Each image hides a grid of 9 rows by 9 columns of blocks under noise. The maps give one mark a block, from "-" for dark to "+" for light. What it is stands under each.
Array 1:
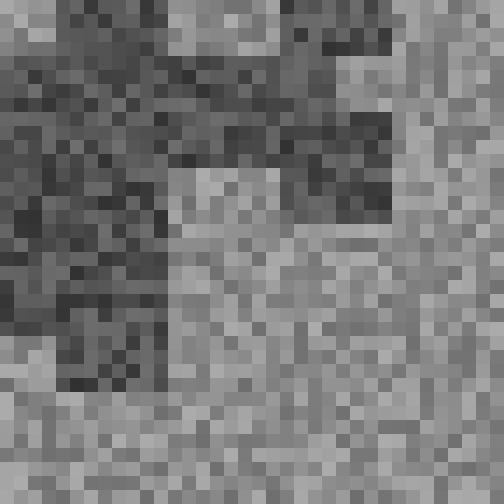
+--++--++
------+++
-------++
---++--++
---++++++
---++++++
+--++++++
+++++++++
+++++++++
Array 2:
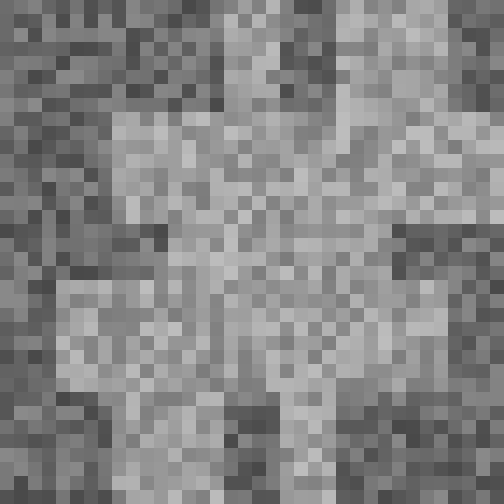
----+-++-
----+-++-
--+++++++
--+++++++
---++++--
-+++++++-
-+++++++-
--++-+---
--++-+---
